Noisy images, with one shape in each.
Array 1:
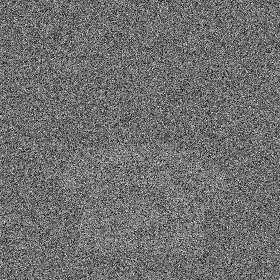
telephone
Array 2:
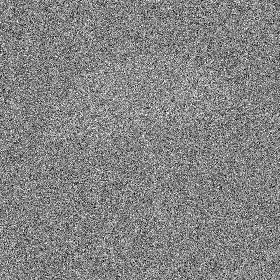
umbrella
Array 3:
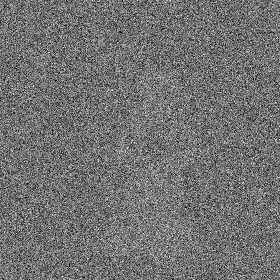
chess bishop
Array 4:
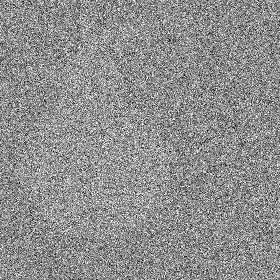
pear
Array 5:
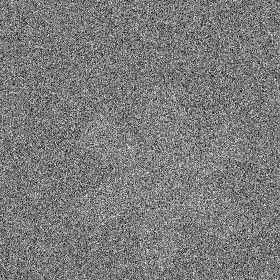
asterisk
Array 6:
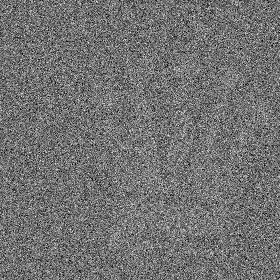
chess queen
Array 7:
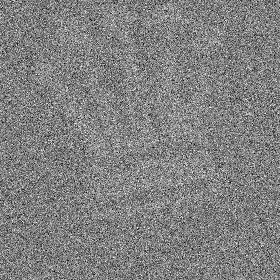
chess queen
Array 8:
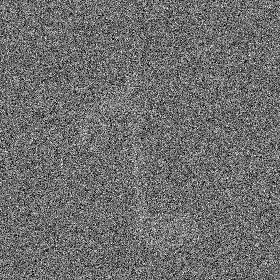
musical note
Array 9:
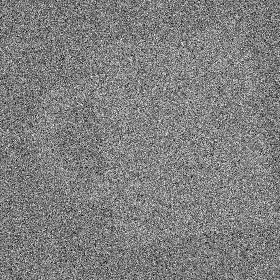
cup
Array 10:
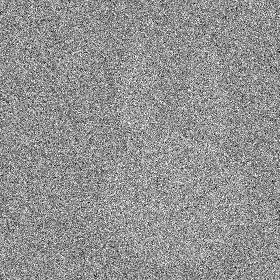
rabbit's head
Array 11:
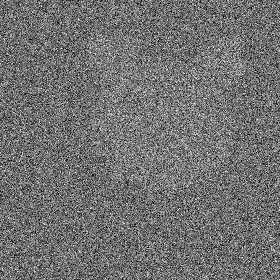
bear's head
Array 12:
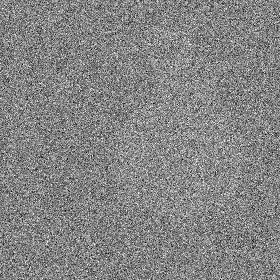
pear
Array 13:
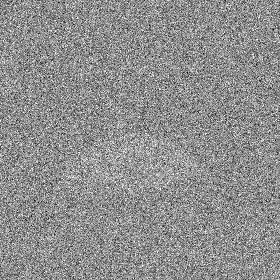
umbrella
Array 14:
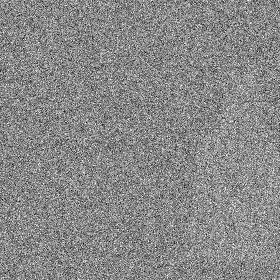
bottle
